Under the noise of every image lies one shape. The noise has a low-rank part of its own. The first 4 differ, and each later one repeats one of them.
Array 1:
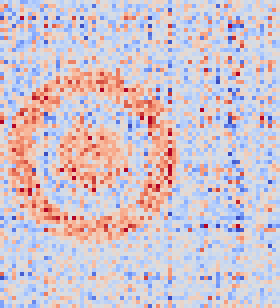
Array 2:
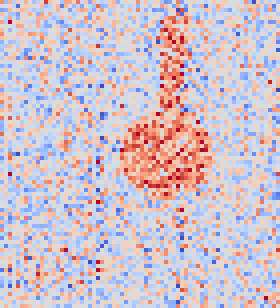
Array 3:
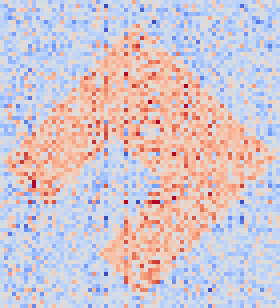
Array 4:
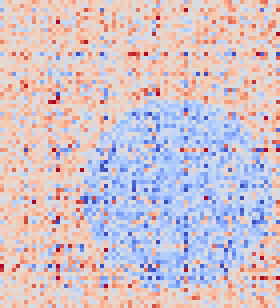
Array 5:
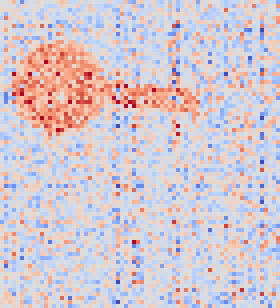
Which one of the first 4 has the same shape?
2
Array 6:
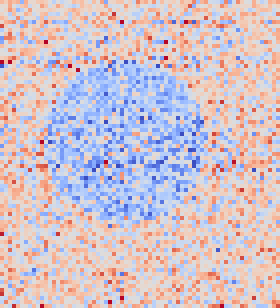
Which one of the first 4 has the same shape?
4
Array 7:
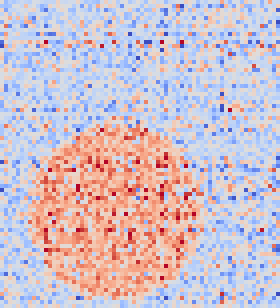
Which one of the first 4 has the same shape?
4
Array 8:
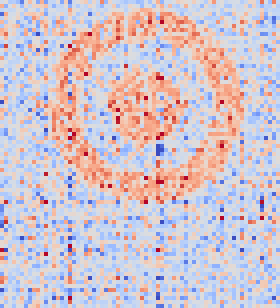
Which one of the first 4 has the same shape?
1
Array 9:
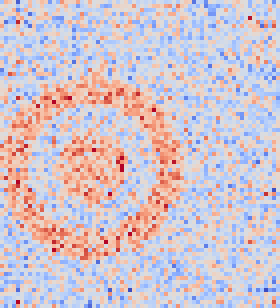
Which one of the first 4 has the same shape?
1
